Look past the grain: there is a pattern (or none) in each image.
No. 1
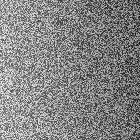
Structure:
a smooth slope
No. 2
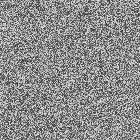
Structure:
only noise
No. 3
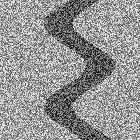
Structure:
a wavy band
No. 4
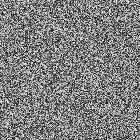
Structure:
only noise
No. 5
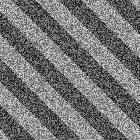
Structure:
diagonal stripes
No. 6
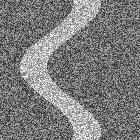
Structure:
a wavy band
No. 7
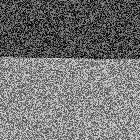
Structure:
a sharp edge
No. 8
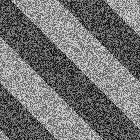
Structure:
diagonal stripes
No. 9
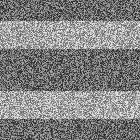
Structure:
horizontal stripes
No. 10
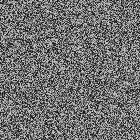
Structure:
only noise
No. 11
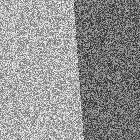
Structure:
a sharp edge
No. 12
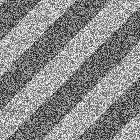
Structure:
diagonal stripes
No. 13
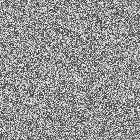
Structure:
only noise
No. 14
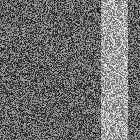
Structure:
one vertical stripe
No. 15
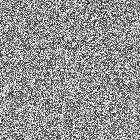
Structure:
only noise
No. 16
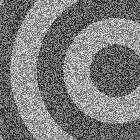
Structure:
rings round one point
